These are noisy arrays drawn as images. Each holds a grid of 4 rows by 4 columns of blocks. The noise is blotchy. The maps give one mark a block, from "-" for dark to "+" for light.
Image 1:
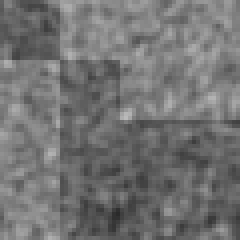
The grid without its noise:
- + + +
+ - + +
+ - - -
+ - - -
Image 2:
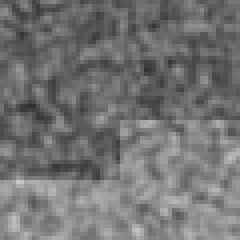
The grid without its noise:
- - - -
- - - -
- - + +
+ + + +
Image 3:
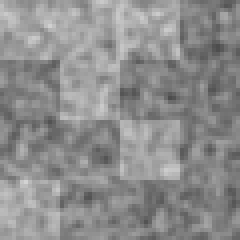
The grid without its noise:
+ + + -
- + - -
- - + -
+ - - -
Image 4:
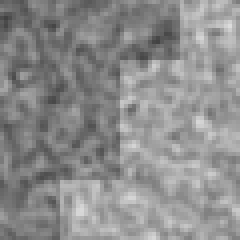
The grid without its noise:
- - - +
- - + +
- - + +
- + + +
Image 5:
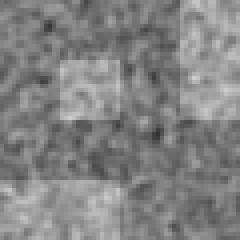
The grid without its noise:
- - - +
- + - +
- - - -
+ + - -
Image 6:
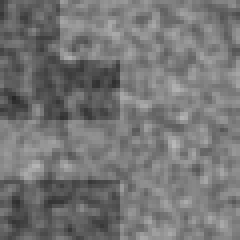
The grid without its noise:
- + + +
- - + +
+ + + +
- - + +
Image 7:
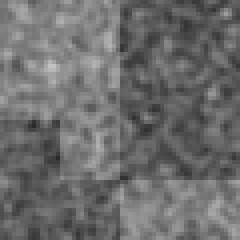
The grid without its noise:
+ + - -
+ + - -
- + - -
- - + +
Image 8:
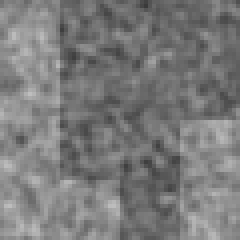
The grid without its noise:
+ - - -
+ - - -
+ - - +
+ + - +
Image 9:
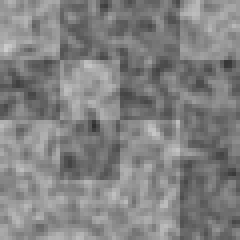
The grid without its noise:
+ - - +
- + - -
+ - + -
+ + + -
